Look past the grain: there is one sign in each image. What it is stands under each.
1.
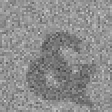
ampersand
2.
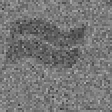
approximately sign
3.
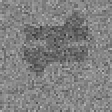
not-equal sign
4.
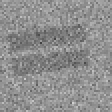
equals sign
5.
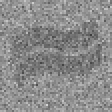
approximately sign
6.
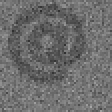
at sign
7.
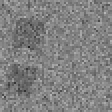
colon
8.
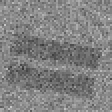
equals sign
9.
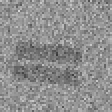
equals sign
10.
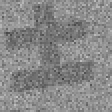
plus-minus sign
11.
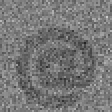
at sign
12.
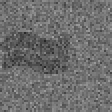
approximately sign
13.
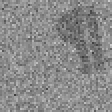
pilcrow
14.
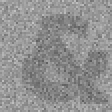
ampersand
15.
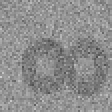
infinity sign
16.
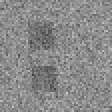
colon
